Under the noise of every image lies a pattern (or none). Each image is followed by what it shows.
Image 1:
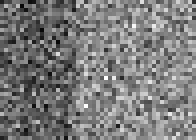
a sharp edge
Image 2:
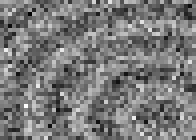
rings round one point
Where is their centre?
bottom right
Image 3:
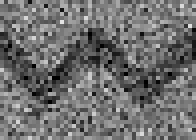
a wavy band
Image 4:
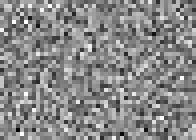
only noise
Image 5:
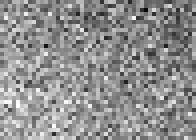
a smooth slope
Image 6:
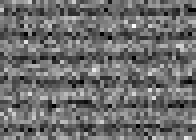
horizontal stripes
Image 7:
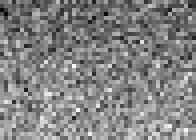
a smooth slope
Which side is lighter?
bottom
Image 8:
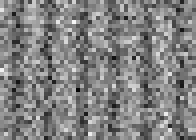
vertical stripes
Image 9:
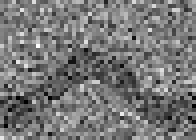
a wavy band
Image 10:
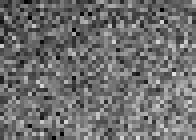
a smooth slope
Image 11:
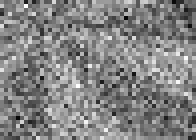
spokes from one point
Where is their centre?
top left
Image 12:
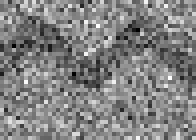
a wavy band
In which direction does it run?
left to right
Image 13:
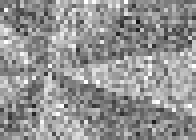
spokes from one point
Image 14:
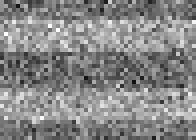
horizontal stripes
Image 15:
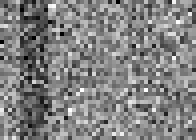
one vertical stripe
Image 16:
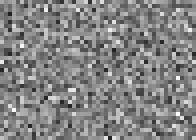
only noise
